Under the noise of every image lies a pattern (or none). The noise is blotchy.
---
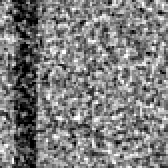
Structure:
one vertical stripe
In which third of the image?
left
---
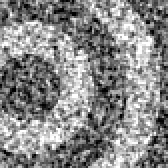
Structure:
rings round one point
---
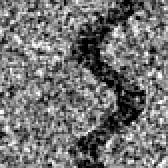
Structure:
a wavy band
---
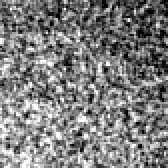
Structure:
a smooth slope
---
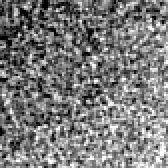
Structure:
a smooth slope
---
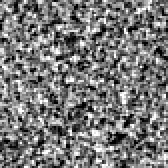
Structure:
only noise
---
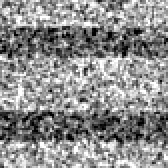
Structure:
horizontal stripes
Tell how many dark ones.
2
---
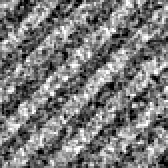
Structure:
diagonal stripes
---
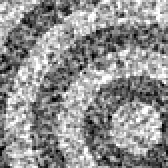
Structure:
rings round one point
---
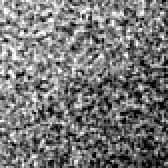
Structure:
a smooth slope
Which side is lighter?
top left
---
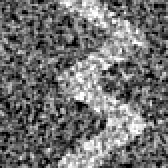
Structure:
a wavy band
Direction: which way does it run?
top to bottom
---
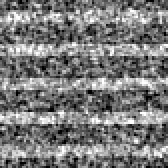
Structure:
horizontal stripes
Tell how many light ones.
5
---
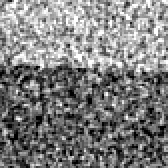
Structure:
a sharp edge
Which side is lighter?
top
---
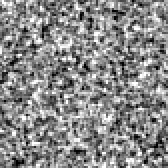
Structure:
only noise
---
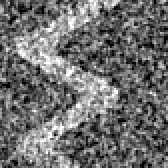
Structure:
a wavy band
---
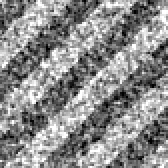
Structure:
diagonal stripes
